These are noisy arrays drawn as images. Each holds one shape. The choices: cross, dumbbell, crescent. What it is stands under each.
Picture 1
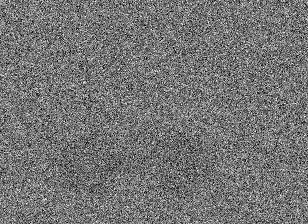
dumbbell
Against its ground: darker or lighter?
darker
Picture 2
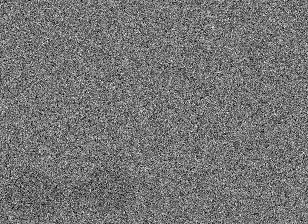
dumbbell
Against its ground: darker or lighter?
darker
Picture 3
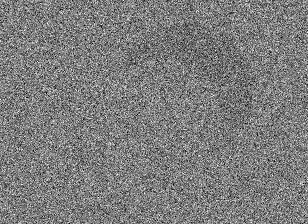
crescent
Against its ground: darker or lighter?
darker
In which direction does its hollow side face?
down and left
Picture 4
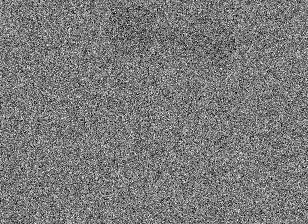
dumbbell
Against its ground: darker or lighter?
darker
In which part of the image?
top middle
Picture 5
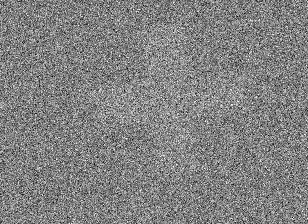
cross
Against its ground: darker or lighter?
lighter
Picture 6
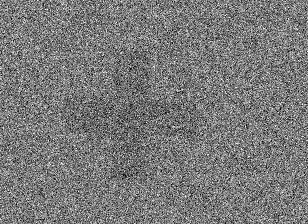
cross
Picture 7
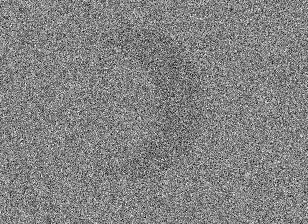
crescent
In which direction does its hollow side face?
left
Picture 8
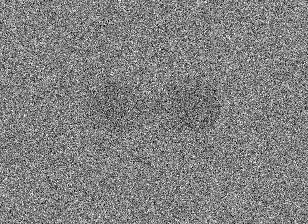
dumbbell
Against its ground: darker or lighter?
darker
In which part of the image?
centre
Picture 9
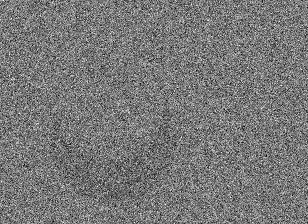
crescent
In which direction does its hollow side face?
up
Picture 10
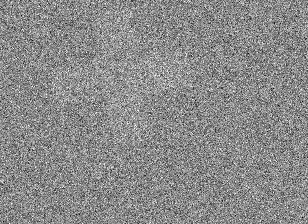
cross
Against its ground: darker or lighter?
lighter
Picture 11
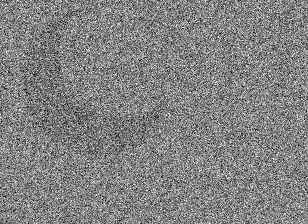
crescent
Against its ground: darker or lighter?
darker
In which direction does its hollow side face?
up and right
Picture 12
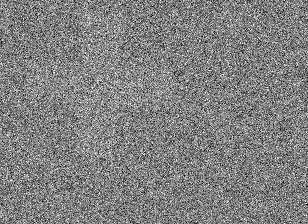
cross
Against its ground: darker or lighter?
lighter
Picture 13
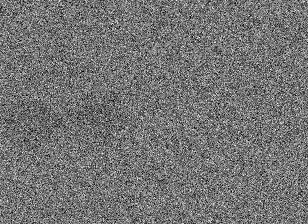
dumbbell
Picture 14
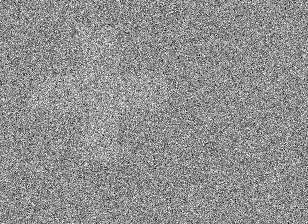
cross
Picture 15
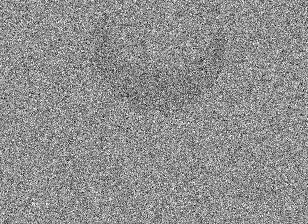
crescent
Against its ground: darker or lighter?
darker
